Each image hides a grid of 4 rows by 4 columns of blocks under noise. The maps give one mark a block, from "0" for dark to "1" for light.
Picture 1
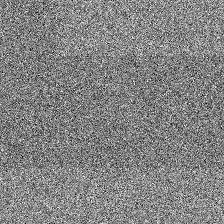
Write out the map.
0 1 1 1
0 0 0 0
0 0 0 0
1 1 1 1
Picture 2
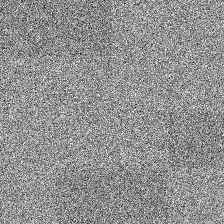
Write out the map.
0 0 1 1
1 1 1 1
1 1 1 0
1 0 0 1
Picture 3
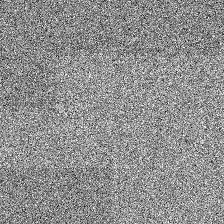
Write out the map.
0 0 0 0
0 1 1 1
1 1 1 1
0 0 1 1
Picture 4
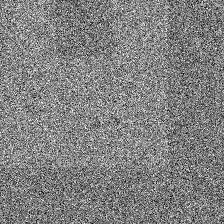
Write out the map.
1 0 1 0
1 1 1 0
1 1 1 0
0 0 0 0
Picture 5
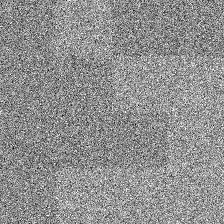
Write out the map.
0 1 0 0
0 0 1 1
0 0 0 1
0 1 1 1
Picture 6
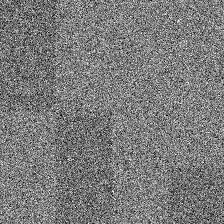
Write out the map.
0 1 1 1
0 1 1 1
1 0 1 1
1 0 1 0
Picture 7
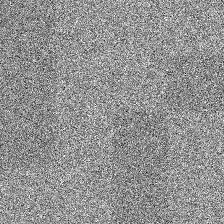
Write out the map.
0 1 1 1
0 1 1 0
0 1 0 1
1 1 0 1
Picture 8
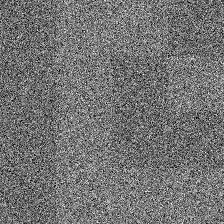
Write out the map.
0 1 1 0
0 1 0 1
0 1 0 0
0 1 1 1
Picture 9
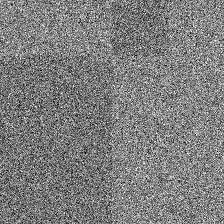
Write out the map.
1 1 0 1
0 0 1 1
0 0 1 1
0 0 1 1
